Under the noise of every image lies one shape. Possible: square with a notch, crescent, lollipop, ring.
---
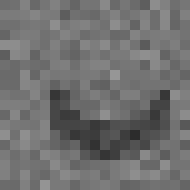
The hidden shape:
crescent
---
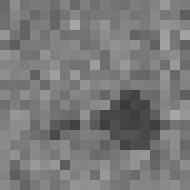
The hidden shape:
lollipop
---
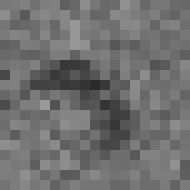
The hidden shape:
crescent
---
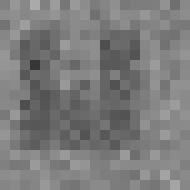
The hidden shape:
square with a notch
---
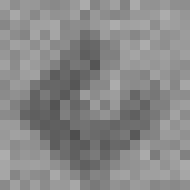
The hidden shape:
square with a notch
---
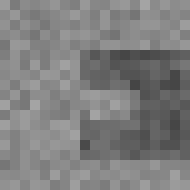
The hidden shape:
square with a notch
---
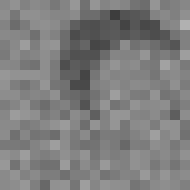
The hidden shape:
crescent
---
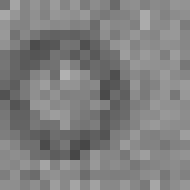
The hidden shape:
ring
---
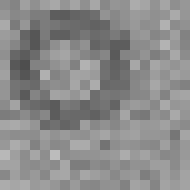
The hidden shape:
ring
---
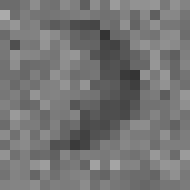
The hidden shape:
crescent
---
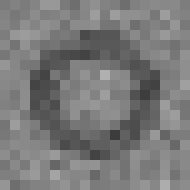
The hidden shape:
ring
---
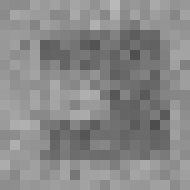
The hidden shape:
square with a notch
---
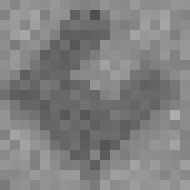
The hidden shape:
square with a notch
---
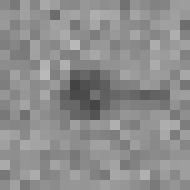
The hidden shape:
lollipop
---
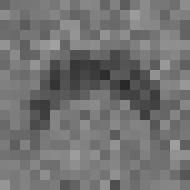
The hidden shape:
crescent
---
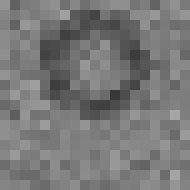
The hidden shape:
ring
